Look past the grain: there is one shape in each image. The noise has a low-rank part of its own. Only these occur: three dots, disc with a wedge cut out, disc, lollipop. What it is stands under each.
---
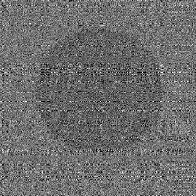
disc
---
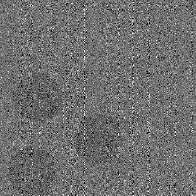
three dots
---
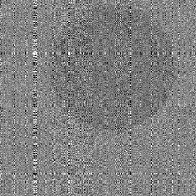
disc
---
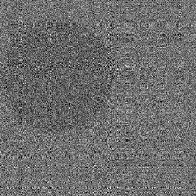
disc
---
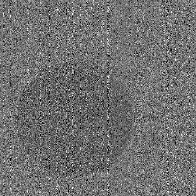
disc
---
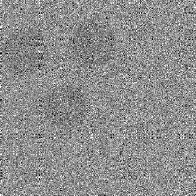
three dots
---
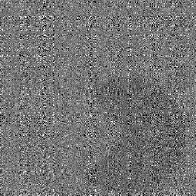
disc with a wedge cut out
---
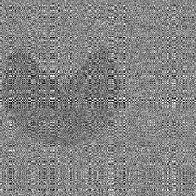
disc with a wedge cut out
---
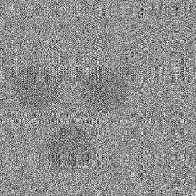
three dots
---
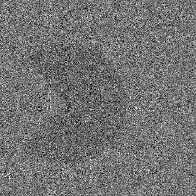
disc with a wedge cut out
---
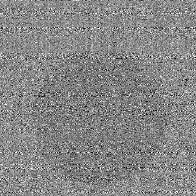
disc
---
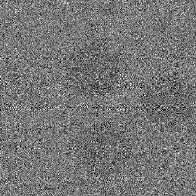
three dots
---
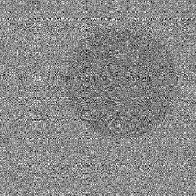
disc
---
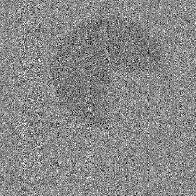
disc with a wedge cut out
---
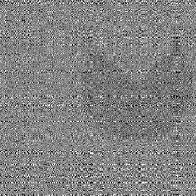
disc with a wedge cut out
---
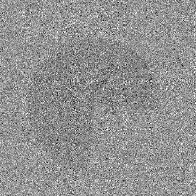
disc with a wedge cut out
